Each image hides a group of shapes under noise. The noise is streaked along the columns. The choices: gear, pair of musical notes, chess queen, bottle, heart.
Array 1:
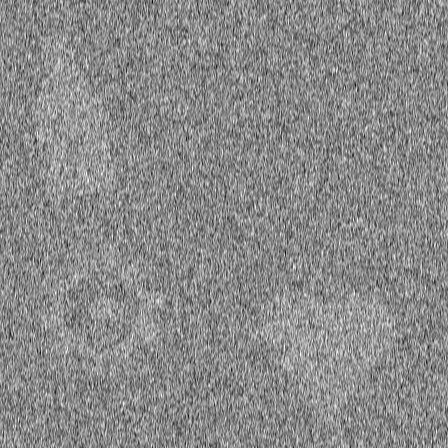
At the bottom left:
gear
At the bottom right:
heart
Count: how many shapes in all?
3
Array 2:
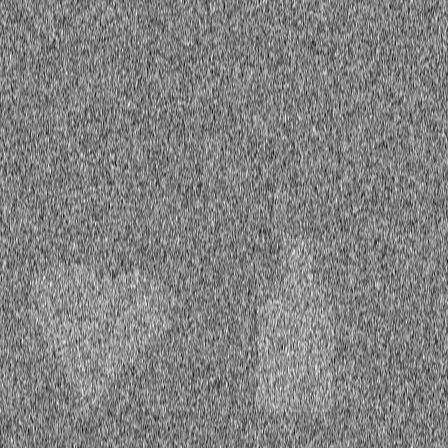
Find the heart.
bottom left
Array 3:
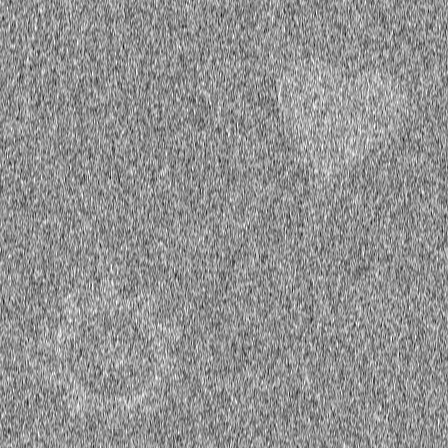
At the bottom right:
nothing
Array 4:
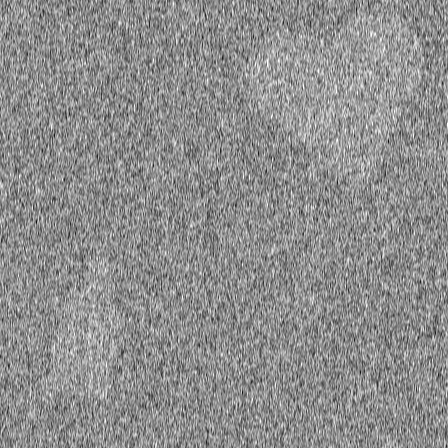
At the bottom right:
nothing
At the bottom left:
bottle
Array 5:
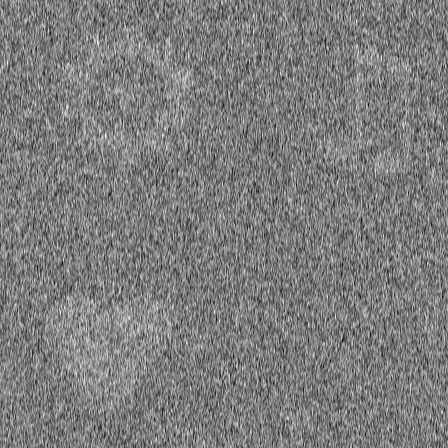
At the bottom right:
nothing
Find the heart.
bottom left
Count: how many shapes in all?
3
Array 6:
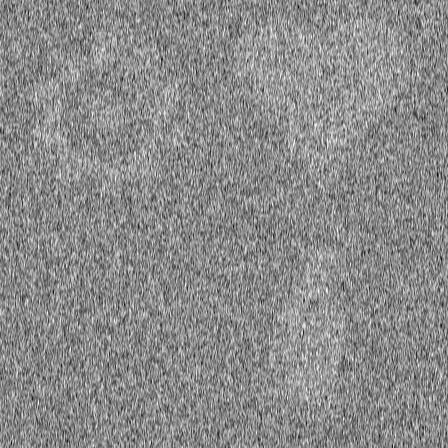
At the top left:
gear
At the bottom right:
bottle
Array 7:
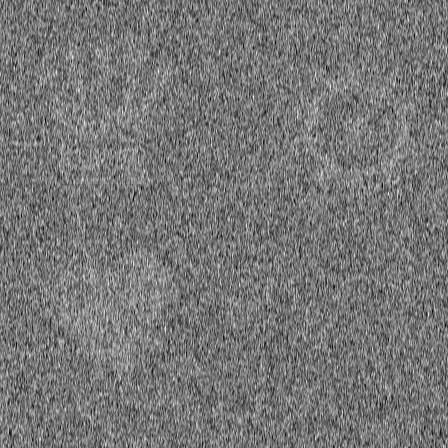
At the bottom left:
heart
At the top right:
gear
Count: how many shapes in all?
3
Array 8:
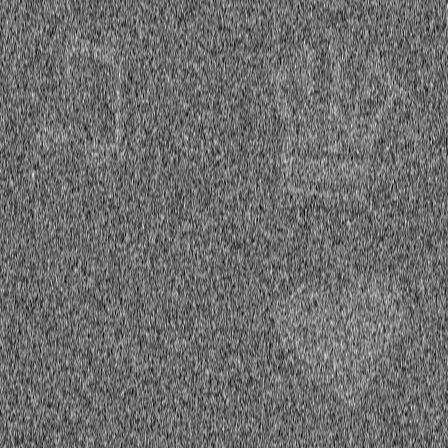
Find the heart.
bottom right
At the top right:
chess queen
